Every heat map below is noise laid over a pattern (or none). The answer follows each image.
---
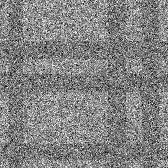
bands of rows crossing bands of columns
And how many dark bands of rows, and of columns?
3 and 3
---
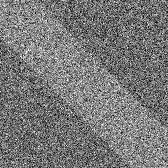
a diagonal band
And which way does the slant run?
top left to bottom right
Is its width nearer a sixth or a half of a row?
a half
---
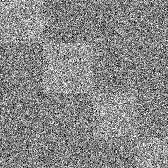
blocks along the diagonal
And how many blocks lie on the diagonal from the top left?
4
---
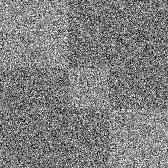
blocks along the diagonal
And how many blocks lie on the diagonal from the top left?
3
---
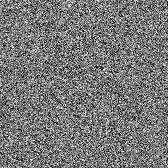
only noise
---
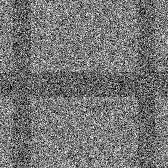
bands of rows crossing bands of columns
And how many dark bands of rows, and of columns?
1 and 2
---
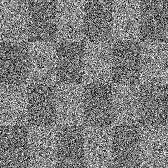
a checkerboard
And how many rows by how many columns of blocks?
4 by 6
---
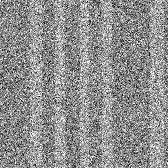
bands of columns
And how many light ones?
5
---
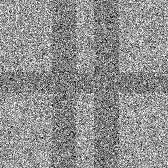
bands of rows crossing bands of columns
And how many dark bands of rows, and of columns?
1 and 2
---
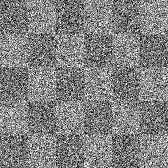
a checkerboard
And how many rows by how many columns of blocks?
5 by 6
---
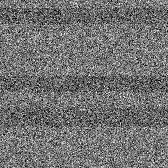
bands of rows
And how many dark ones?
3
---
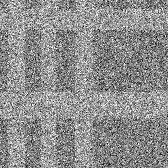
bands of rows crossing bands of columns
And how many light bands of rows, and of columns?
2 and 3
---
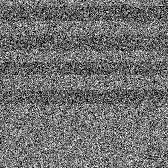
bands of rows
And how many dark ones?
4
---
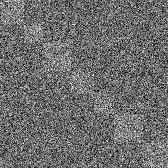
blocks along the diagonal
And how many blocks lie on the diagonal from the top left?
7
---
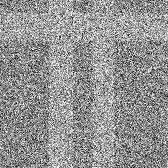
bands of rows crossing bands of columns
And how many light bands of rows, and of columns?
1 and 2
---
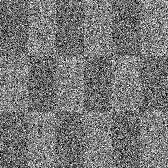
a checkerboard
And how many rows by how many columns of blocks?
3 by 6
